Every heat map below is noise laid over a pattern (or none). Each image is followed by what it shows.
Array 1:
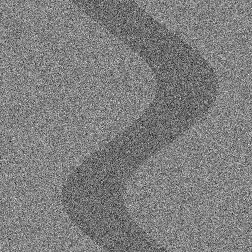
a wavy band
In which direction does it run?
top to bottom
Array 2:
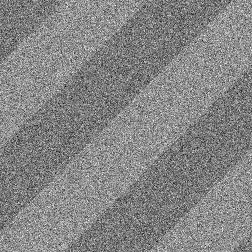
diagonal stripes
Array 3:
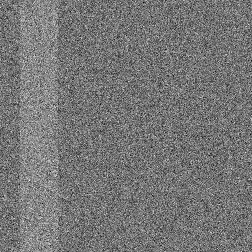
one vertical stripe
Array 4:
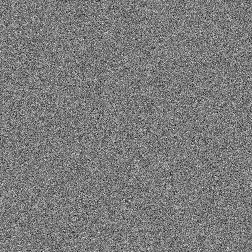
only noise
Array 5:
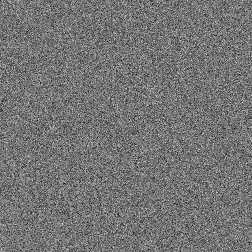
only noise
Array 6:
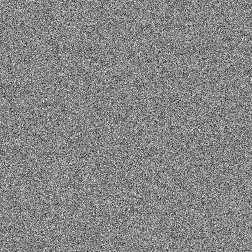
only noise
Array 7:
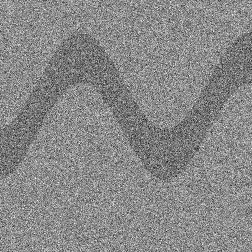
a wavy band
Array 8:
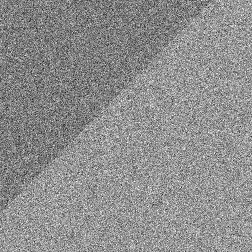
a sharp edge
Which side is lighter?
bottom right
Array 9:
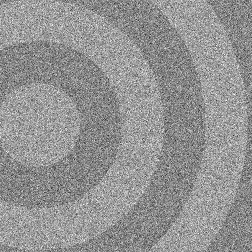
rings round one point
